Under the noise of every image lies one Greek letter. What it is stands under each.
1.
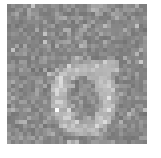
light sigma
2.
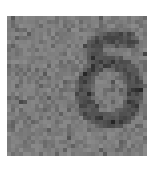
dark delta
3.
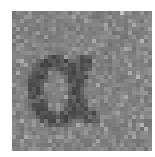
dark alpha
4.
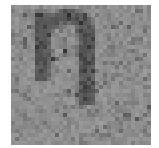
dark eta
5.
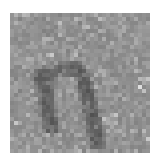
dark eta
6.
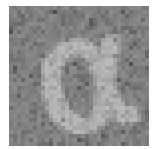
light alpha
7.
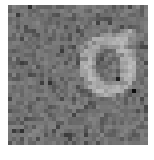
light sigma
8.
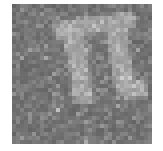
light pi
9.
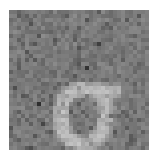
light sigma
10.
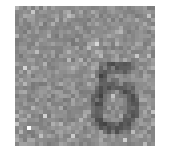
dark delta
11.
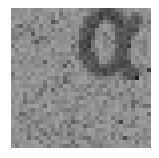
dark alpha
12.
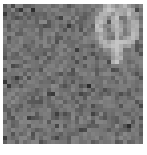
light phi, top right
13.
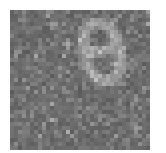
light theta
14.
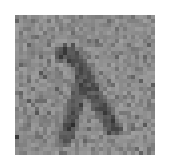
dark lambda
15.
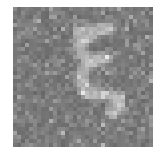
light xi
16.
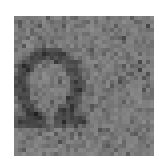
dark omega
